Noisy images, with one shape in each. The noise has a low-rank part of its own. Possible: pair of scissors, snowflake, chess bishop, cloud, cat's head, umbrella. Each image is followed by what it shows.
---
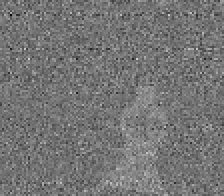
light chess bishop
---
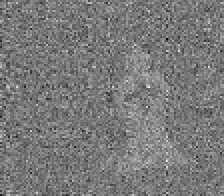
light chess bishop
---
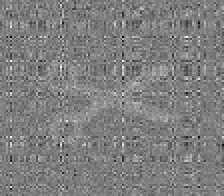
light pair of scissors
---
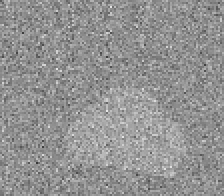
light cloud
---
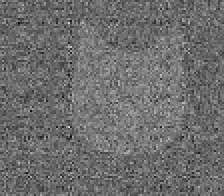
light cat's head
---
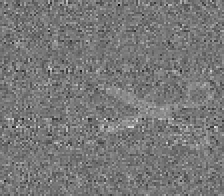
light pair of scissors
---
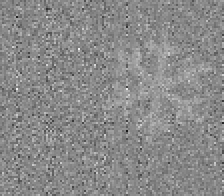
light snowflake
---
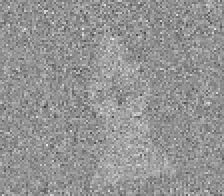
light chess bishop
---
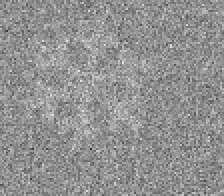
light snowflake
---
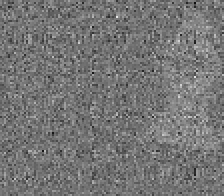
light chess bishop
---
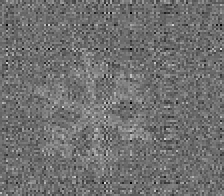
light snowflake
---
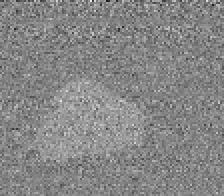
light cloud
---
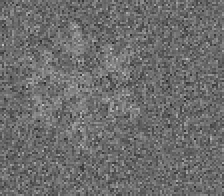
light snowflake
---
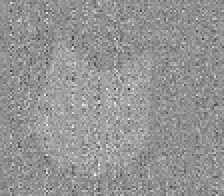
light cat's head
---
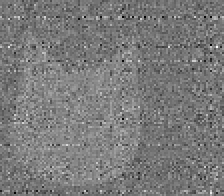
light cat's head
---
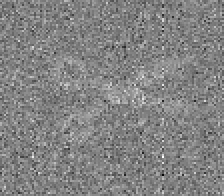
light pair of scissors
